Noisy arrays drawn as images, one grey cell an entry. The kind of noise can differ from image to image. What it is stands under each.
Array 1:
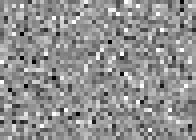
heavy tails
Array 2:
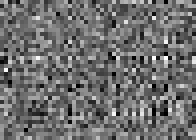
low rank plus noise
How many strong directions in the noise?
one
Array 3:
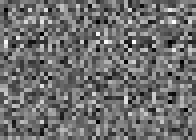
low rank plus noise
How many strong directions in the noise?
three or four
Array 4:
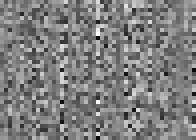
columns of uneven size
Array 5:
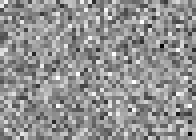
independent entries
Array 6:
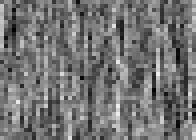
streaked along the columns
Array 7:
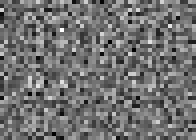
low rank plus noise
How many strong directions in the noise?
three or four
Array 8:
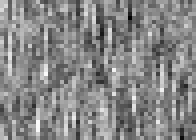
streaked along the columns
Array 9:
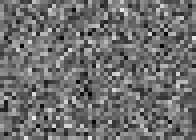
independent entries
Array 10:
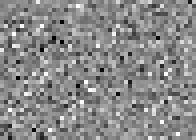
heavy tails
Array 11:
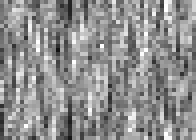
streaked along the columns
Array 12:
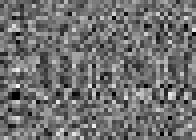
low rank plus noise
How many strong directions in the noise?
one
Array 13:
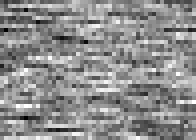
streaked along the rows
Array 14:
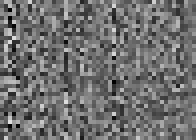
columns of uneven size
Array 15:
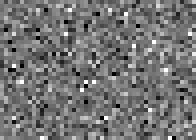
heavy tails
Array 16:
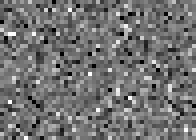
heavy tails
